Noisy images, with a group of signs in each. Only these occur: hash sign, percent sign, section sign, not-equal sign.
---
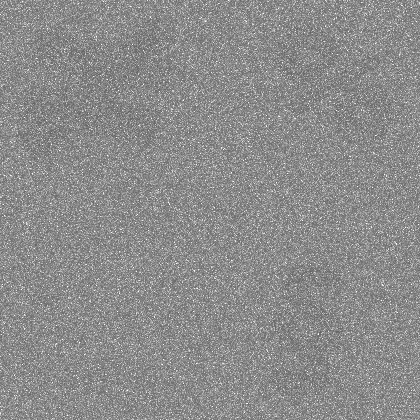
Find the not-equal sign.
top left
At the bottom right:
section sign
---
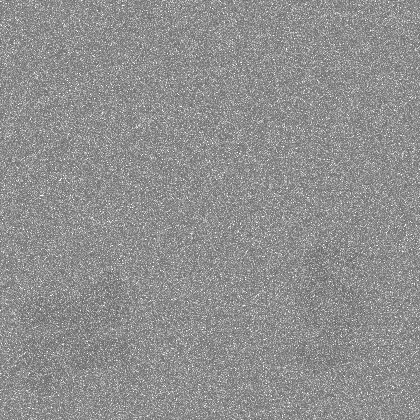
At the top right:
nothing
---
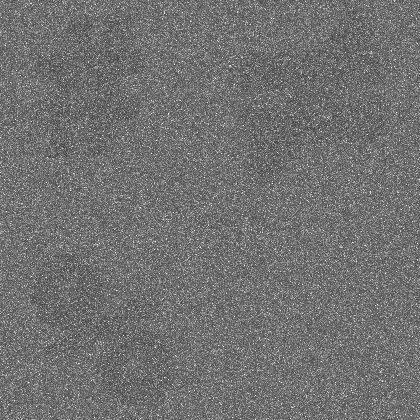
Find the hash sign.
top left
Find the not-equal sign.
top right
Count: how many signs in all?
3
